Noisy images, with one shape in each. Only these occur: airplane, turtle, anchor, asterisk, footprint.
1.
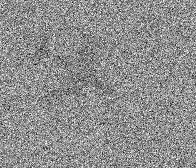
airplane
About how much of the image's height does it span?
half
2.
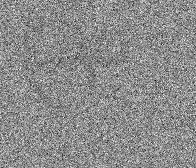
anchor
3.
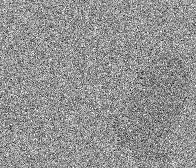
footprint
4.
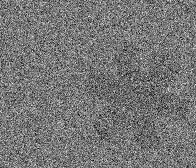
asterisk
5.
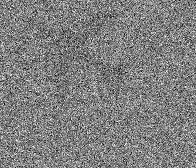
airplane
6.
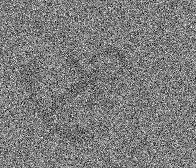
anchor
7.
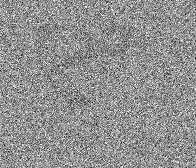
anchor
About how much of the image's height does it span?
half
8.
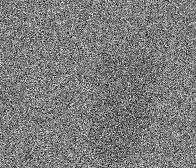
footprint
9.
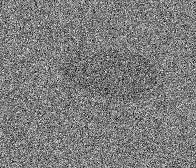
footprint
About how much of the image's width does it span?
half
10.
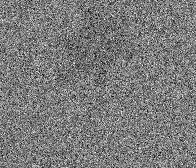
turtle
